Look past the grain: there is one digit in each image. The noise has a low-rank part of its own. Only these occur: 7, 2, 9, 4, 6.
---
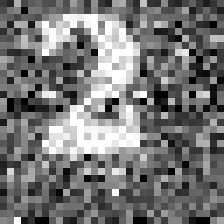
2
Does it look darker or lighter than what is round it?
lighter
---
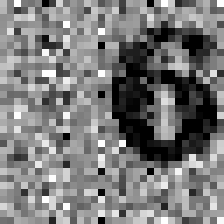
6
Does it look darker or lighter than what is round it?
darker
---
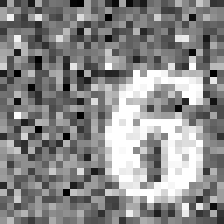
6
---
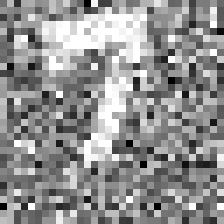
7
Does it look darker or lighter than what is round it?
lighter
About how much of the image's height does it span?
two thirds
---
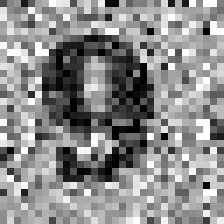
9
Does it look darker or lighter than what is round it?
darker
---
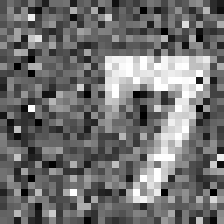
7
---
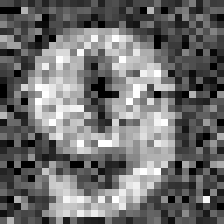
9
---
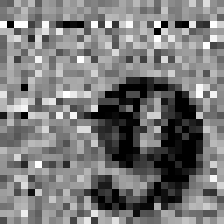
9
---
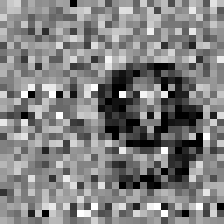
9
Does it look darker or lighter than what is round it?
darker
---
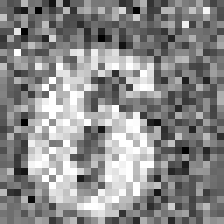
6
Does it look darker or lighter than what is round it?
lighter
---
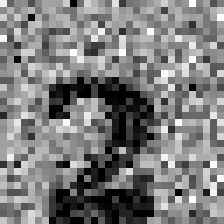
2
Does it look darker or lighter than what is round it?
darker
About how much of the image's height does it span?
two thirds
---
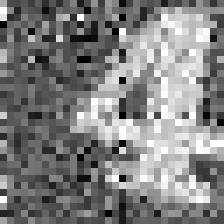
4
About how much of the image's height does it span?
nearly all
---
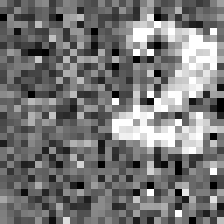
2
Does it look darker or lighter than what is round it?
lighter
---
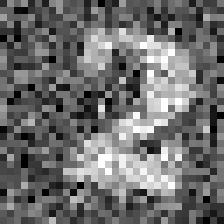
2
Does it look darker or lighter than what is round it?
lighter
